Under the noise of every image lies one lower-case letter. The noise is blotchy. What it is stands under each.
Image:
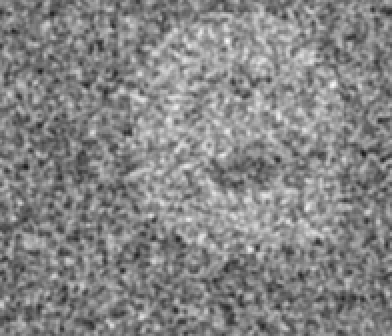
light e
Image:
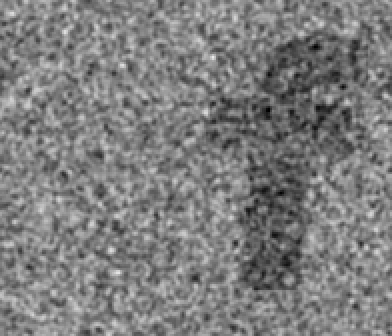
dark f
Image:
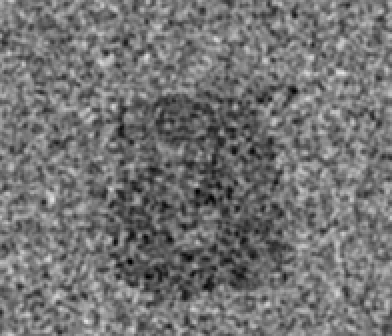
dark a
